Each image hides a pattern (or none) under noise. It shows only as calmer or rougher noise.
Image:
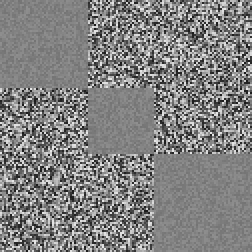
blocks along the diagonal
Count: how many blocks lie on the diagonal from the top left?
3
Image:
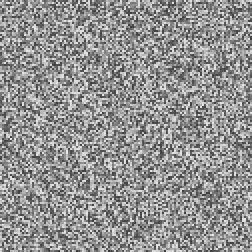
only noise
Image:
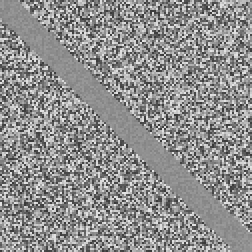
a diagonal band
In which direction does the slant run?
top left to bottom right
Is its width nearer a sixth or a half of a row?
a sixth
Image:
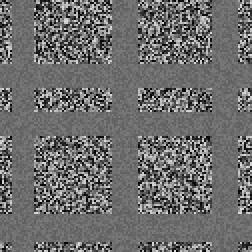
bands of rows crossing bands of columns
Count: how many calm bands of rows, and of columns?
3 and 3
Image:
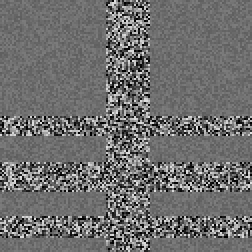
bands of rows crossing bands of columns
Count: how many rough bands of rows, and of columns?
3 and 1
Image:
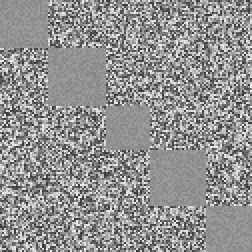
blocks along the diagonal
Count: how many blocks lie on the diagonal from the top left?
5
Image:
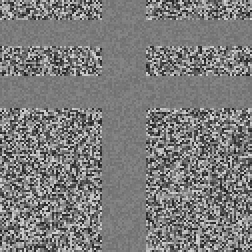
bands of rows crossing bands of columns
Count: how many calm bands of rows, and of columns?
2 and 1
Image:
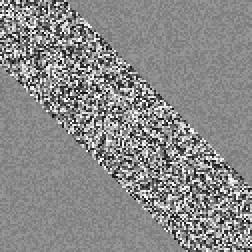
a diagonal band
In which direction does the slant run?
top left to bottom right
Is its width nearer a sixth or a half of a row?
a half
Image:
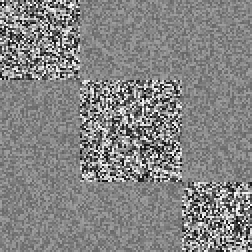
blocks along the diagonal
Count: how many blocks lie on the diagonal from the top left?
3
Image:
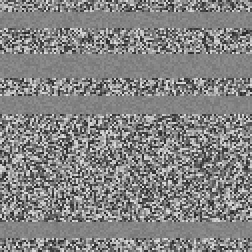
bands of rows
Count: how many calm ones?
4
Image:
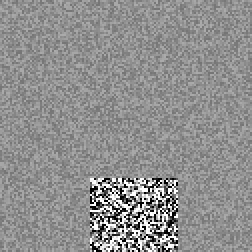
one block
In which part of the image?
bottom middle
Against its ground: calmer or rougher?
rougher
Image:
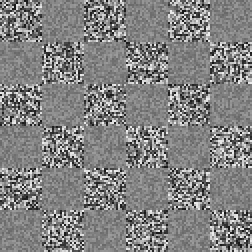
a checkerboard
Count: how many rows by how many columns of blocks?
6 by 6
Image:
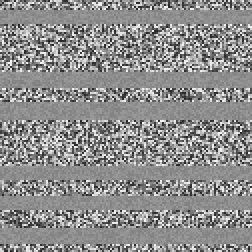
bands of rows
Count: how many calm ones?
6
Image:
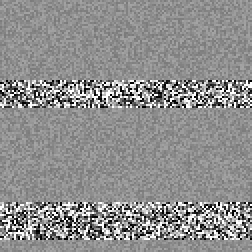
bands of rows
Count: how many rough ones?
2
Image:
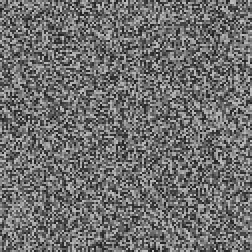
only noise
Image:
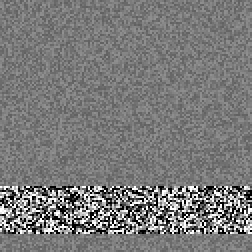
one band of rows
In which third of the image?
bottom
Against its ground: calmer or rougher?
rougher
